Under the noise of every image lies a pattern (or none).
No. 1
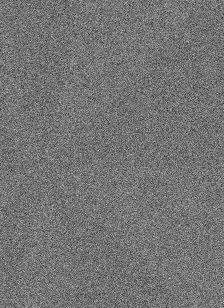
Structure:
spokes from one point
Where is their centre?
middle left
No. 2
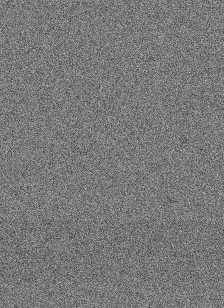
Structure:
one horizontal stripe
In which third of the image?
bottom
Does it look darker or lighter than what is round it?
darker
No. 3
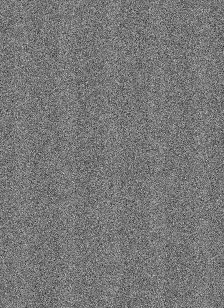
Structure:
vertical stripes
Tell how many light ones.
5
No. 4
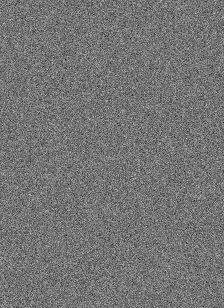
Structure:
only noise
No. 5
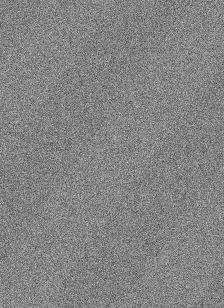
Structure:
diagonal stripes
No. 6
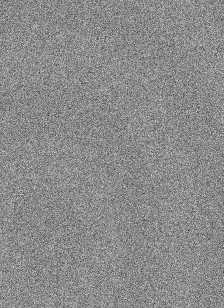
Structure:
rings round one point
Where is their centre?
bottom left
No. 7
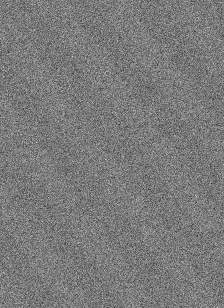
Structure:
diagonal stripes
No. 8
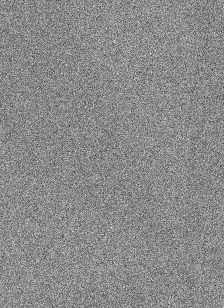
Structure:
spokes from one point
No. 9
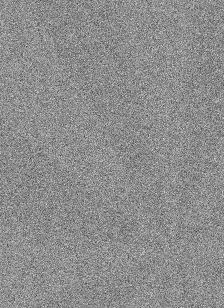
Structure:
spokes from one point
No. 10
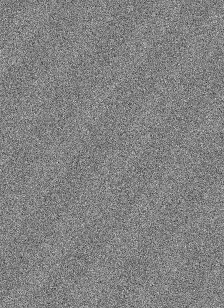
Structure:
diagonal stripes
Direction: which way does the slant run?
bottom left to top right
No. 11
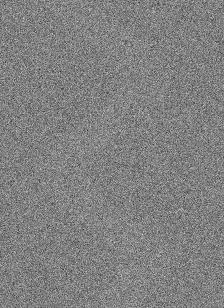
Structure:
a wavy band
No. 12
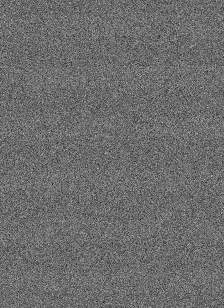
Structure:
horizontal stripes
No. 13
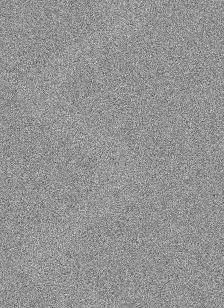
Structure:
a wavy band
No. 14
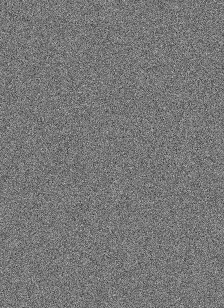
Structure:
only noise
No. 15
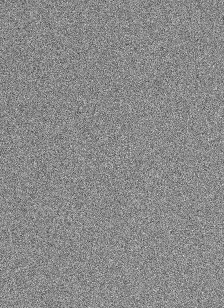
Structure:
a smooth slope
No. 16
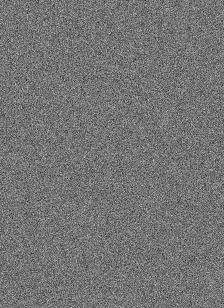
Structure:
only noise
